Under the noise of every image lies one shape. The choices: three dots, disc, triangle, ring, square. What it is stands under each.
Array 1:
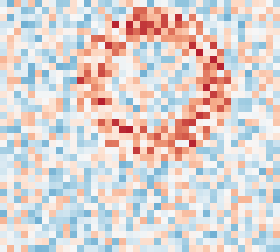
ring
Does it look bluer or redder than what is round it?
redder
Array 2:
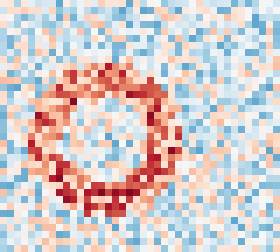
ring
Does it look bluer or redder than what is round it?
redder
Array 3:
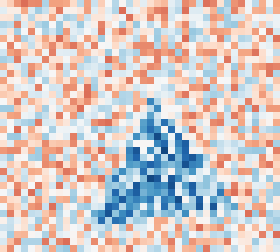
triangle
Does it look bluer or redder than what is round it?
bluer
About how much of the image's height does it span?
half
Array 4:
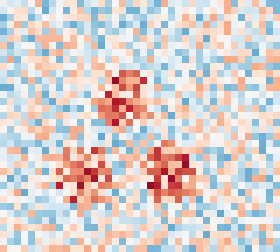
three dots
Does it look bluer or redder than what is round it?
redder
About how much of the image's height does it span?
half
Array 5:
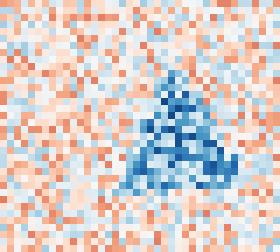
triangle
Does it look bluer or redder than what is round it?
bluer
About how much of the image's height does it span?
half
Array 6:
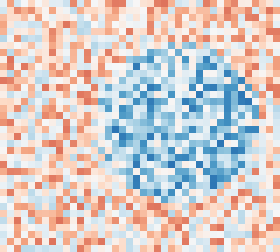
disc
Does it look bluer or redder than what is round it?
bluer
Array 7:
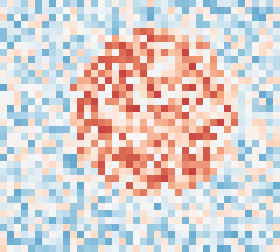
disc
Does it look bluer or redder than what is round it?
redder
